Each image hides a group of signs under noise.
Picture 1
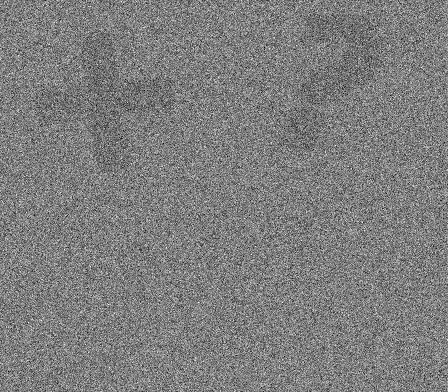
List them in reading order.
top left: plus sign; top right: question mark
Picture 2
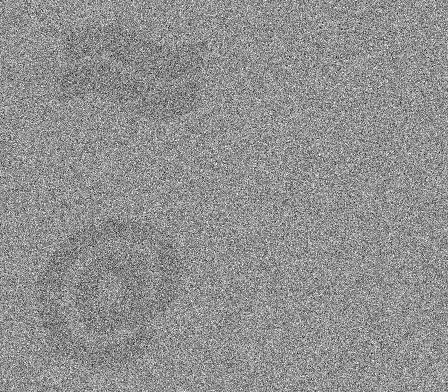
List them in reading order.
top left: approximately sign; bottom left: at sign
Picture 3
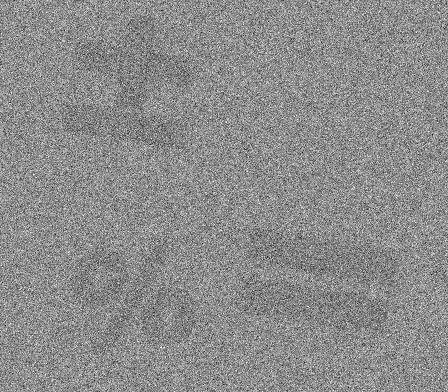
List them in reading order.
top left: plus-minus sign; bottom left: percent sign; bottom right: equals sign
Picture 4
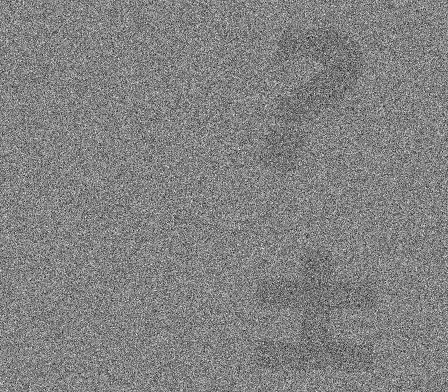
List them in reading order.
top right: question mark; bottom right: plus-minus sign
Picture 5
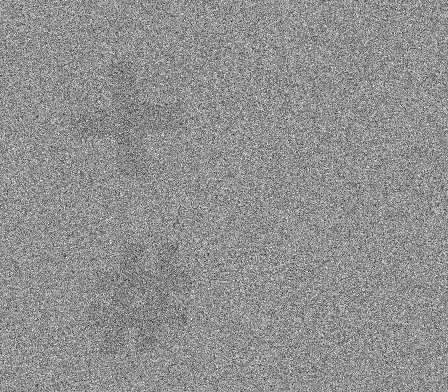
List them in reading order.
top left: plus sign; bottom left: hash sign
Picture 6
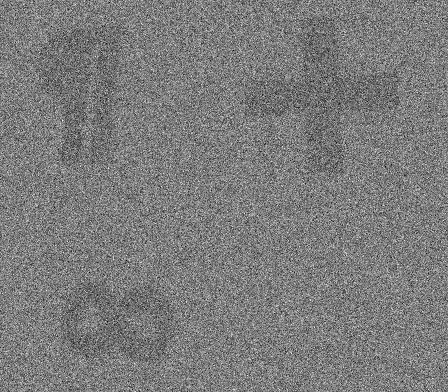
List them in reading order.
top left: pilcrow; top right: plus sign; bottom left: infinity sign
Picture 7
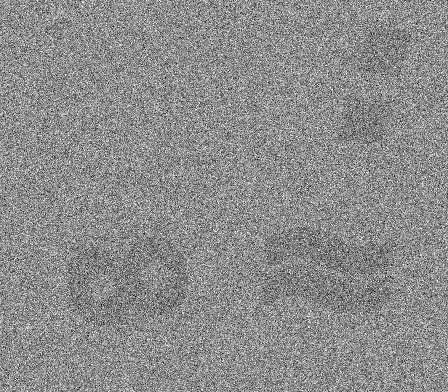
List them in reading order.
top right: colon; bottom left: infinity sign; bottom right: approximately sign
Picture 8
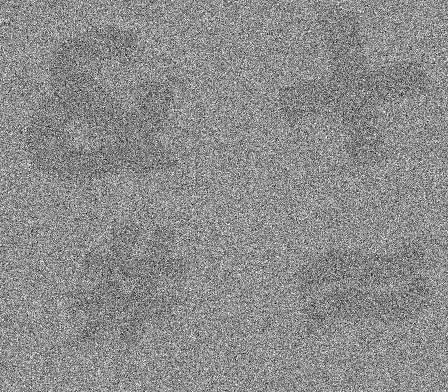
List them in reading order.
top left: ampersand; top right: plus sign; bottom left: hash sign; bottom right: approximately sign
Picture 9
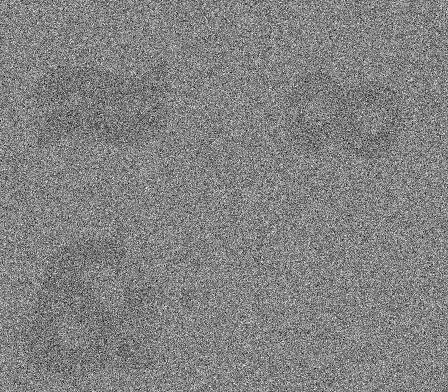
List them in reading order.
top left: approximately sign; top right: infinity sign; bottom left: ampersand
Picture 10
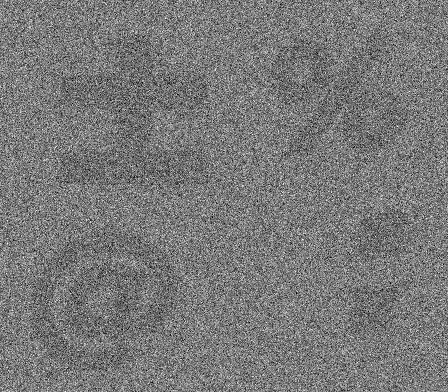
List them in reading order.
top left: plus-minus sign; top right: percent sign; bottom left: at sign; bottom right: colon
